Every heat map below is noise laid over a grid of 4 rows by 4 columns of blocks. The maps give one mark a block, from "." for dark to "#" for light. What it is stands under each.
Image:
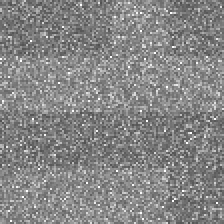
. . # .
# # # #
. . . .
# # # .
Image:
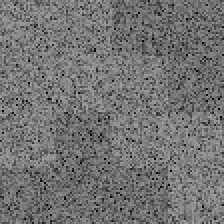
# # . .
# # # .
# . # #
. . . #
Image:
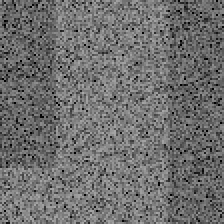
. # # .
. # # .
. # # .
# # # .
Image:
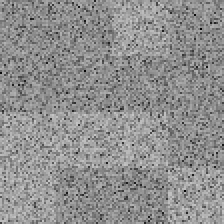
. . # .
. . . .
# # # .
# . . #
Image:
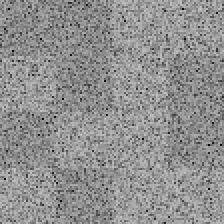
. . # #
# . # .
. # # .
# . # #
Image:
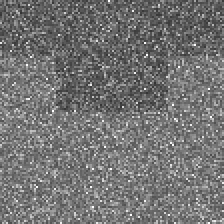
. . . .
# . . #
# # # #
# # # #
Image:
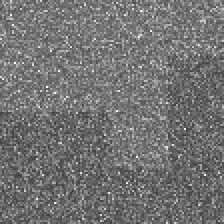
# # # #
# # # .
. . # .
. . . .
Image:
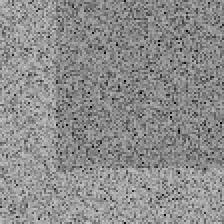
# . . .
# . . .
# . . .
# # # #
